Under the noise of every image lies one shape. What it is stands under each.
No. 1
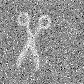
light pair of scissors
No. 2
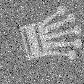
light chess queen
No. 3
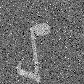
light musical note
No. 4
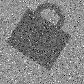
dark cup
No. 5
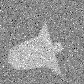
light bell
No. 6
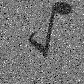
dark musical note
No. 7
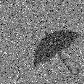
dark umbrella
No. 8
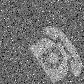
light telephone
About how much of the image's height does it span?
two thirds
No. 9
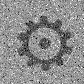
dark gear
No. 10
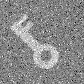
light key
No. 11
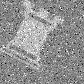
light chess rook
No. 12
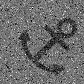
dark anchor
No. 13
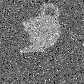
light teapot
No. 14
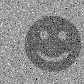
dark smiling face
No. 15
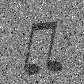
dark pair of musical notes
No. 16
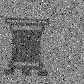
dark chess rook
